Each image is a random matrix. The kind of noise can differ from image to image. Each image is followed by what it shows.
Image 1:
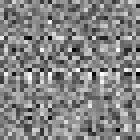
low rank plus noise
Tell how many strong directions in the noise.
one
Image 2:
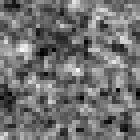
blotchy
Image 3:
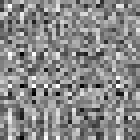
low rank plus noise
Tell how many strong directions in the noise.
one
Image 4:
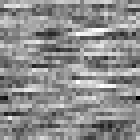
streaked along the rows
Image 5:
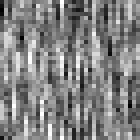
streaked along the columns
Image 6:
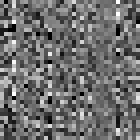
columns of uneven size
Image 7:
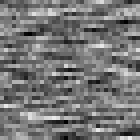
streaked along the rows
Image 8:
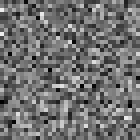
independent entries
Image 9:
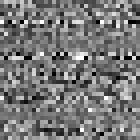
rows of uneven size
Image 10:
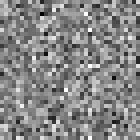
low rank plus noise
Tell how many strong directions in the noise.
three or four
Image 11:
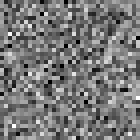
independent entries
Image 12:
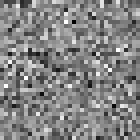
independent entries
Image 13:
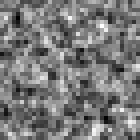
blotchy
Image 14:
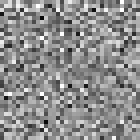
low rank plus noise
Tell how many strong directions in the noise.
two
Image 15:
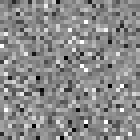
heavy tails
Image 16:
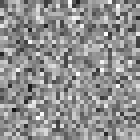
independent entries
